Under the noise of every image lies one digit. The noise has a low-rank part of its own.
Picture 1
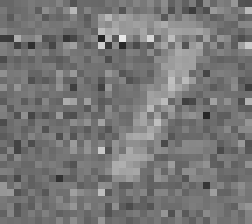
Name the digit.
7
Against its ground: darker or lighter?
lighter
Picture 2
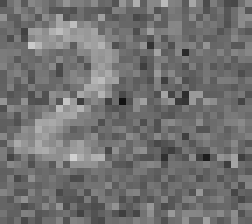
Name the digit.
2
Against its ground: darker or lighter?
lighter
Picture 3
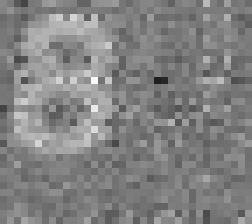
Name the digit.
8
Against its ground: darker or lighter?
lighter
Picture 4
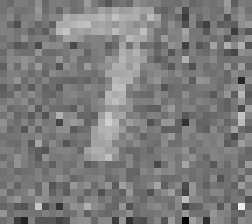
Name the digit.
7
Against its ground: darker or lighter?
lighter
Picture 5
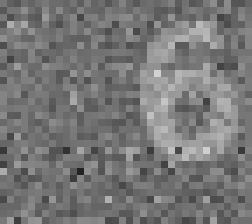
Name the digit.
6
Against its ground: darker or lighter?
lighter
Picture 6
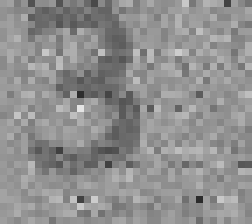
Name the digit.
3
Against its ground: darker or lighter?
darker
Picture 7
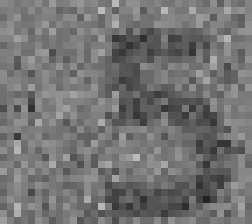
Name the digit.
5
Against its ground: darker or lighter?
darker
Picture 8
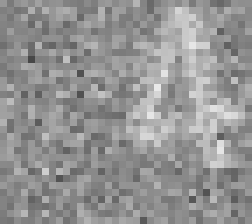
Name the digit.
4
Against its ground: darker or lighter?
lighter
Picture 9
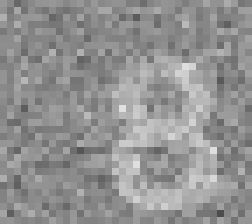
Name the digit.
8
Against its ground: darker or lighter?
lighter
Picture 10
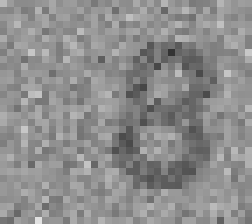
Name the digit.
8
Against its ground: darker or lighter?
darker
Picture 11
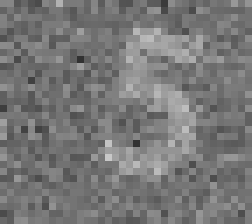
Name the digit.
5
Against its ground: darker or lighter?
lighter
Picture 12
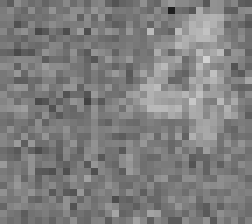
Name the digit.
4
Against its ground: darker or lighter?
lighter
